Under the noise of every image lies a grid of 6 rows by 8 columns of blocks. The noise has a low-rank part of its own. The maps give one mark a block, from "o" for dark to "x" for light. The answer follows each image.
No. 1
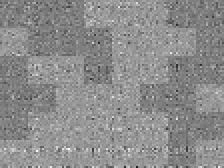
o o o x x x o o
x o o o x x x o
o x x o x x o o
o o x x x o o x
o x x x x x o o
x x x x x x o x
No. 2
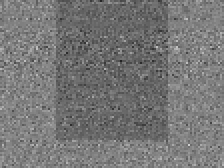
x x o o o o x x
x x o o o o x x
x x o o o o x x
x x o o o o x x
x x o o o o x x
x x x x x x x x
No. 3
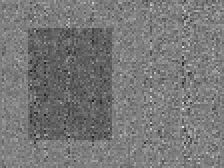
x x x x x x x x
x o o o x x x x
x o o o x x x x
x o o o x x x x
x o o o x x x x
x x x x x x x x
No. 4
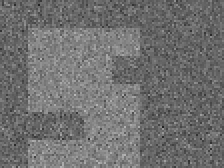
o o o o o o o o
o x x x x o o o
o x x x o o o o
o x x x x o o o
o o o x x o o o
o x x x x o o o
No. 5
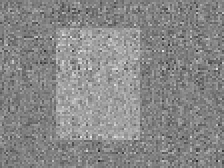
o o o o o o o o
o o x x x o o o
o o x x x o o o
o o x x x o o o
o o x x x o o o
o o o o o o o o
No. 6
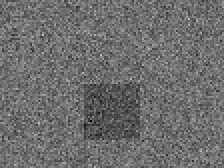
x x x x x x x x
x x x x x x x x
x x x x x x x x
x x x o o x x x
x x x o o x x x
x x x x x x x x
